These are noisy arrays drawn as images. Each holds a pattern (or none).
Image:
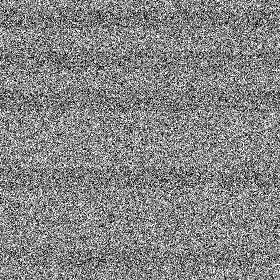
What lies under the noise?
bands of rows
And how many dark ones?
5
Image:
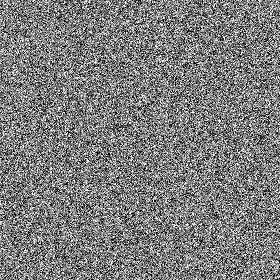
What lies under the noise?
only noise
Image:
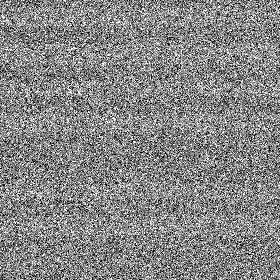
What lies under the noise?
bands of rows
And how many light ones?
6
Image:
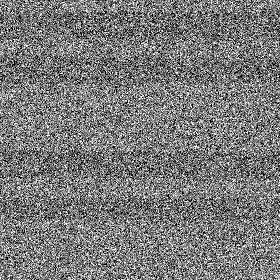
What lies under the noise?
bands of rows
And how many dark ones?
4
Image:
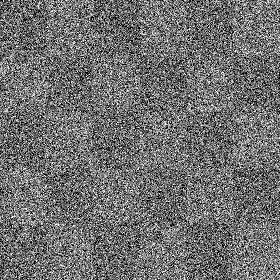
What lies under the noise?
a checkerboard
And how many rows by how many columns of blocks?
5 by 6
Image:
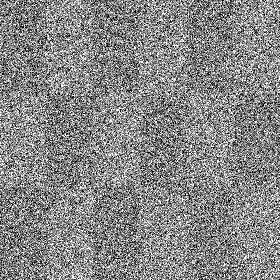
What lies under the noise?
a checkerboard
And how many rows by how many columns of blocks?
3 by 6
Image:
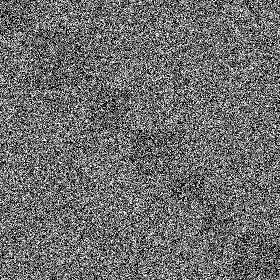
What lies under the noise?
blocks along the diagonal
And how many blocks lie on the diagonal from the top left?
7
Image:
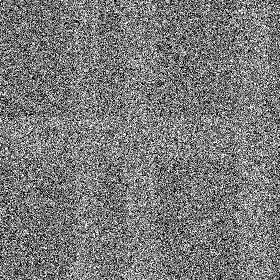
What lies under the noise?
bands of rows crossing bands of columns
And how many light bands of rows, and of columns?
1 and 3
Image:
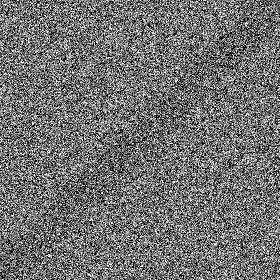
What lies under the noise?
a diagonal band
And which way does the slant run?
bottom left to top right
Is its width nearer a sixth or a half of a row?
a sixth
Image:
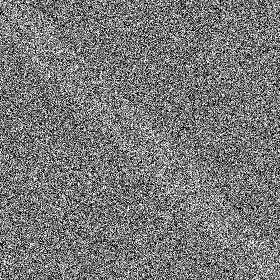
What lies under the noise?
a diagonal band
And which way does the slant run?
top left to bottom right
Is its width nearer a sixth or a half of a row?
a sixth
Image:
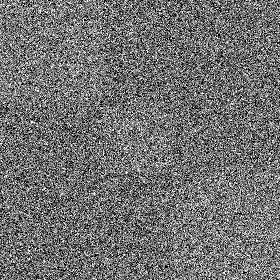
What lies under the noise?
blocks along the diagonal
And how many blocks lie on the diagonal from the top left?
3
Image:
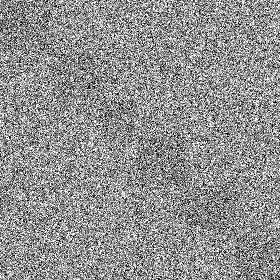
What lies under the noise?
blocks along the diagonal
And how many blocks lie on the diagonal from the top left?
6
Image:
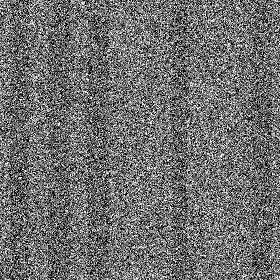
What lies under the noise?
bands of columns
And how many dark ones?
5
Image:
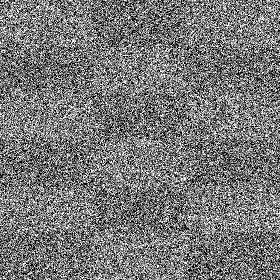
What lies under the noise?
a checkerboard
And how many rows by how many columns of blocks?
6 by 3
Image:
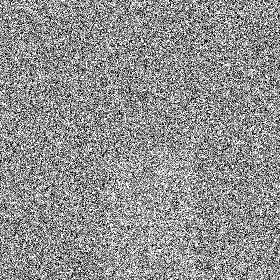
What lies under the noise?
one block
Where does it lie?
bottom middle
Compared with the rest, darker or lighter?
lighter
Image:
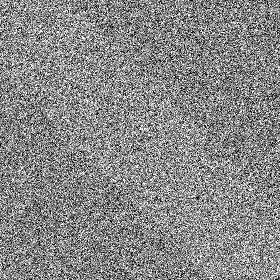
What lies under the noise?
a diagonal band
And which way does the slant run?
top left to bottom right
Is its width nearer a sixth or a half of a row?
a half
